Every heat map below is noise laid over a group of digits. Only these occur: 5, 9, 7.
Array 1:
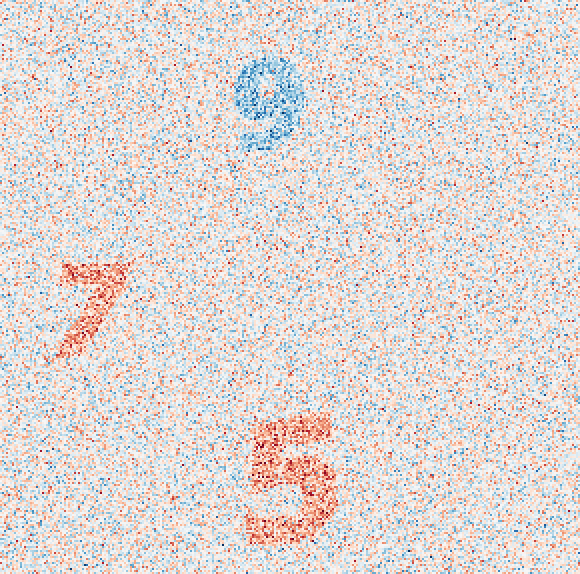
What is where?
top middle: blue 9; middle left: red 7; bottom middle: red 5
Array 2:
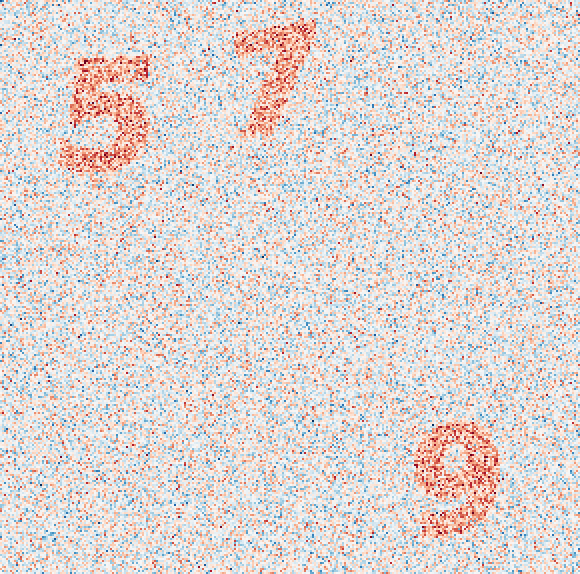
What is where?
top left: red 5; top middle: red 7; bottom right: red 9
